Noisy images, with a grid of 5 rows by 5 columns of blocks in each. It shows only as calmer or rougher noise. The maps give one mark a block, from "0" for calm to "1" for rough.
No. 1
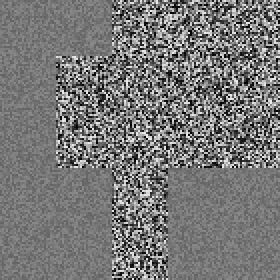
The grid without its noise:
0 0 1 1 1
0 1 1 1 1
0 1 1 1 1
0 0 1 0 0
0 0 1 0 0
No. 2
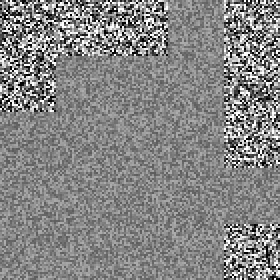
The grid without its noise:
1 1 1 0 1
1 0 0 0 1
0 0 0 0 1
0 0 0 0 0
0 0 0 0 1
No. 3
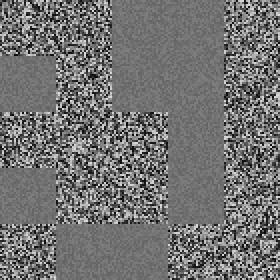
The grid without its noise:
1 1 0 0 1
0 1 0 0 1
1 1 1 0 1
0 1 1 0 1
1 0 0 1 1
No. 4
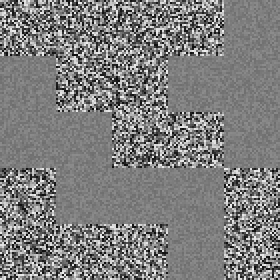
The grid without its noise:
1 1 1 1 0
0 1 1 0 0
0 0 1 1 0
1 0 0 0 1
1 1 1 0 1
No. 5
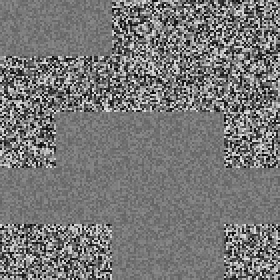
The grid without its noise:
0 0 1 1 1
1 1 1 1 1
1 0 0 0 1
0 0 0 0 0
1 1 0 0 1
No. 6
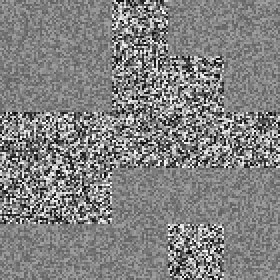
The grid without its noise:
0 0 1 0 0
0 0 1 1 0
1 1 1 1 1
1 1 0 0 0
0 0 0 1 0
